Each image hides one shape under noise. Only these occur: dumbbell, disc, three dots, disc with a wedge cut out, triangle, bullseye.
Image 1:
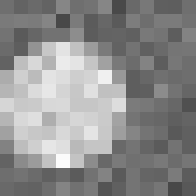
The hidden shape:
disc
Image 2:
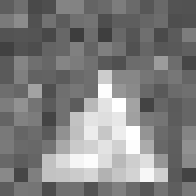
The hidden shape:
triangle
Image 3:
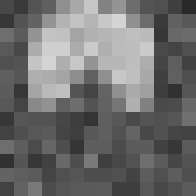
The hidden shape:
disc with a wedge cut out
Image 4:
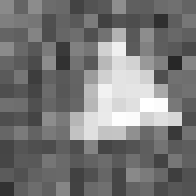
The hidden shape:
triangle
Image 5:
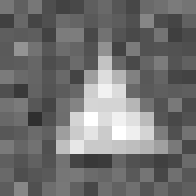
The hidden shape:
triangle
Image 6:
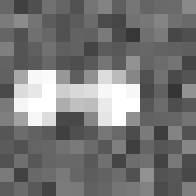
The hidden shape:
dumbbell
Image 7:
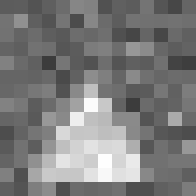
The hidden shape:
triangle
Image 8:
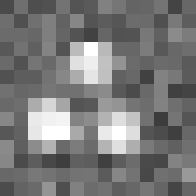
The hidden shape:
three dots
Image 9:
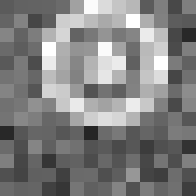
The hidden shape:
bullseye
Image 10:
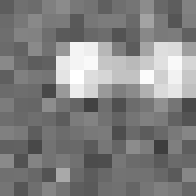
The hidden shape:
dumbbell
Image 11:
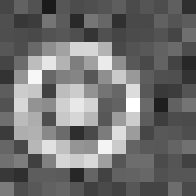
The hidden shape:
bullseye
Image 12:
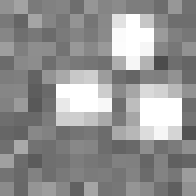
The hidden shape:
three dots
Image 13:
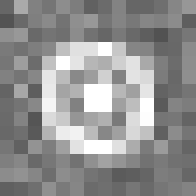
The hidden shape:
bullseye
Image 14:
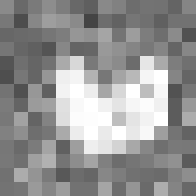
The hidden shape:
disc with a wedge cut out
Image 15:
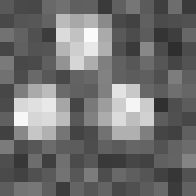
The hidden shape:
three dots
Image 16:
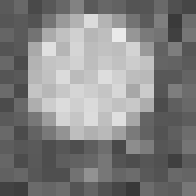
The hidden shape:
disc
